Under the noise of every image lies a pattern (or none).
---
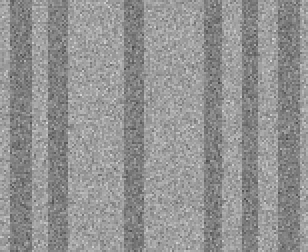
bands of columns
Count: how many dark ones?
6
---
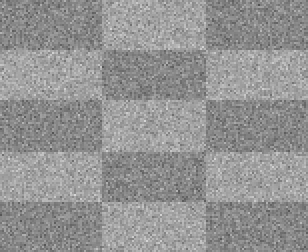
a checkerboard
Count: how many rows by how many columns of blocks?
5 by 3
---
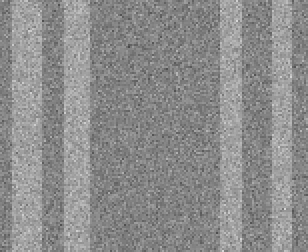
bands of columns
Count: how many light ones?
4
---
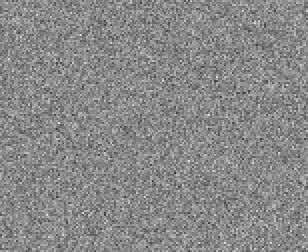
only noise
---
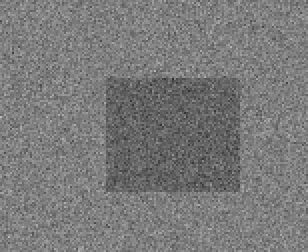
one block
